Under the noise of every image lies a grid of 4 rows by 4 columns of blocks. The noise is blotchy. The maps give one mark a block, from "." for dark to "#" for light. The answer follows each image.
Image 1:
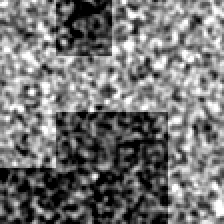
# . # #
# # # #
# . . #
. . . #
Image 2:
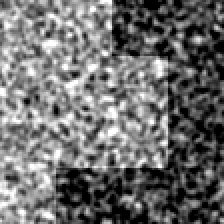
# # . .
# # # .
# # # .
# . . .
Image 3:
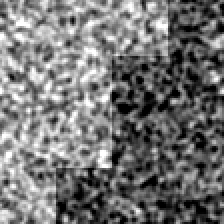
# # # .
# # . .
# # . .
# . . .
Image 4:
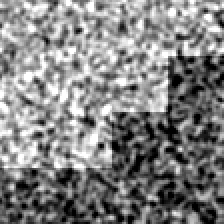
# # # #
# # # .
# # . .
. . . .
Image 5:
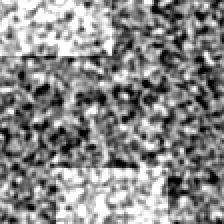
# # . .
. . . .
. . . .
. # # .
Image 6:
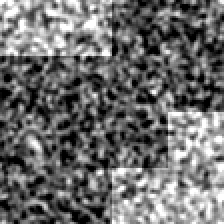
# # . .
. . . .
. . . #
. . # #
